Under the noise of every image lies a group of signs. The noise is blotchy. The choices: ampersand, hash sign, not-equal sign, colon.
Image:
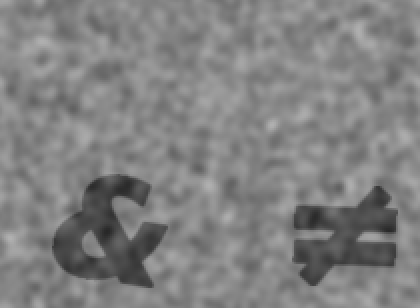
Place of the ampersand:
bottom left
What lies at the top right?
nothing
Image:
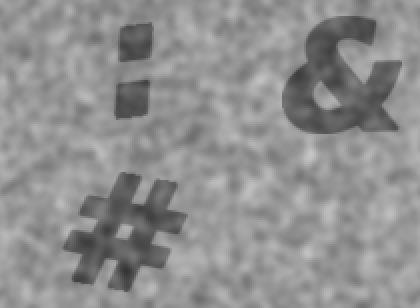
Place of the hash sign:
bottom left
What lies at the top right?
ampersand
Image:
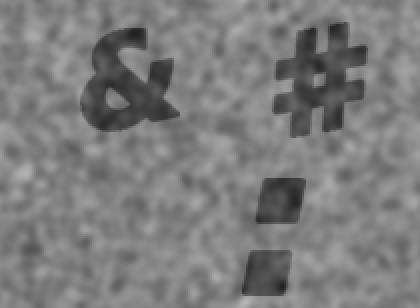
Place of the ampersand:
top left
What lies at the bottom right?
colon
